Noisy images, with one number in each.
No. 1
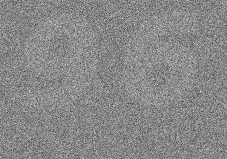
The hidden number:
96
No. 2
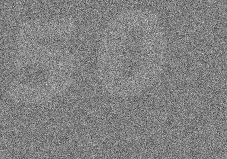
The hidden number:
50
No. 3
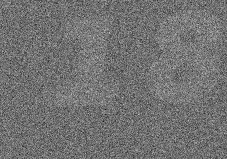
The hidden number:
18
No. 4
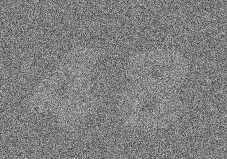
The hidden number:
48
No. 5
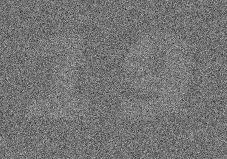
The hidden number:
19
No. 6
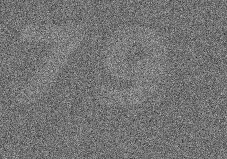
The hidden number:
79
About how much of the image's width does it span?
two thirds
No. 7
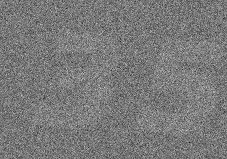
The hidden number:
35
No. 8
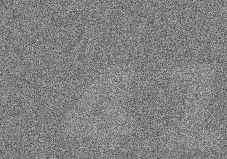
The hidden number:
41
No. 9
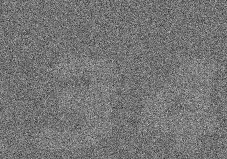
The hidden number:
34
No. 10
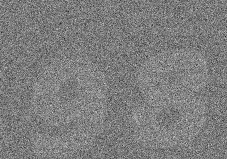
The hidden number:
98
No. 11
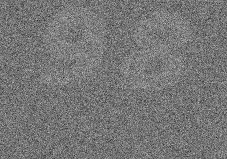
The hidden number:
98
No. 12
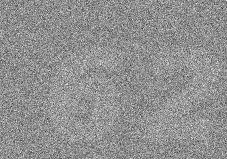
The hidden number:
62
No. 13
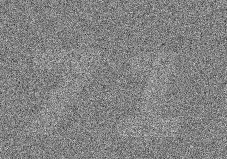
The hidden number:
71
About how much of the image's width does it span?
two thirds
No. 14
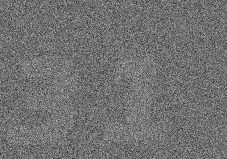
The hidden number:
31
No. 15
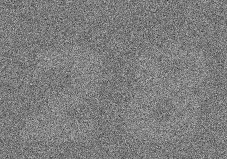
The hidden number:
28
